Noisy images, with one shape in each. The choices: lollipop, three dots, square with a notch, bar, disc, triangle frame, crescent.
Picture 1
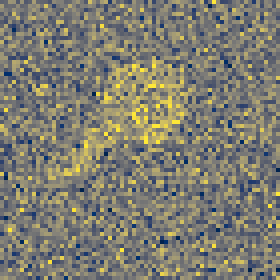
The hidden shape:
lollipop
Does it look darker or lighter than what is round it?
lighter
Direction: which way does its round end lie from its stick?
up and right
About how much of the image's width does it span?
half
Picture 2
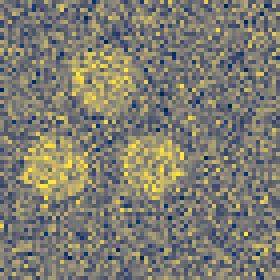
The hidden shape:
three dots
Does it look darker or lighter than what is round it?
lighter
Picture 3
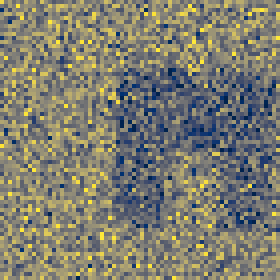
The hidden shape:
square with a notch
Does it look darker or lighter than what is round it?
darker
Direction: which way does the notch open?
down
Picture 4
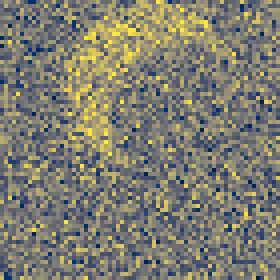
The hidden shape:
crescent
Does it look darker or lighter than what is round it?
lighter
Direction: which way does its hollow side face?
down and right
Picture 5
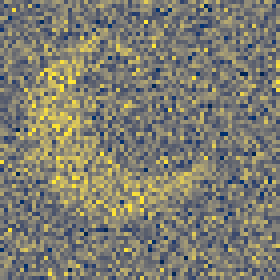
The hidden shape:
crescent
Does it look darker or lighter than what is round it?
lighter
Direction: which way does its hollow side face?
up and right
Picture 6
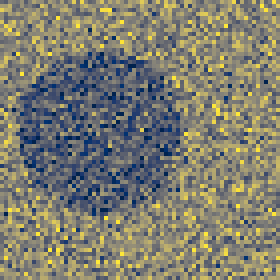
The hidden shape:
disc
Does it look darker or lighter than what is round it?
darker
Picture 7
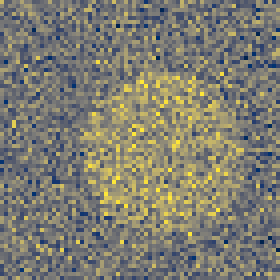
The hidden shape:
disc
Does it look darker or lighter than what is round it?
lighter
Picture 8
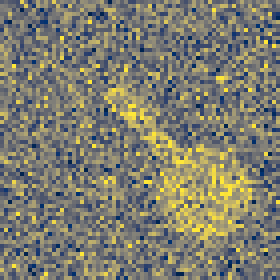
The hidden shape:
lollipop
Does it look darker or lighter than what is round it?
lighter
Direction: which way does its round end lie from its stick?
down and right
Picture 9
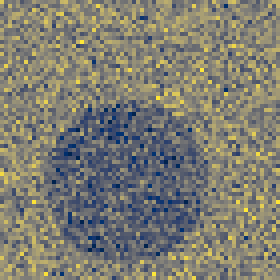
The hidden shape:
disc
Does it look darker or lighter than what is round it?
darker
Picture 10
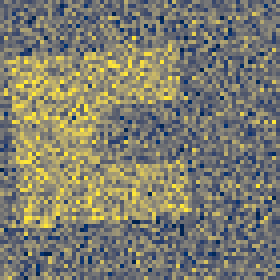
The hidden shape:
square with a notch
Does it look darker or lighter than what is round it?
lighter
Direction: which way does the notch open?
right
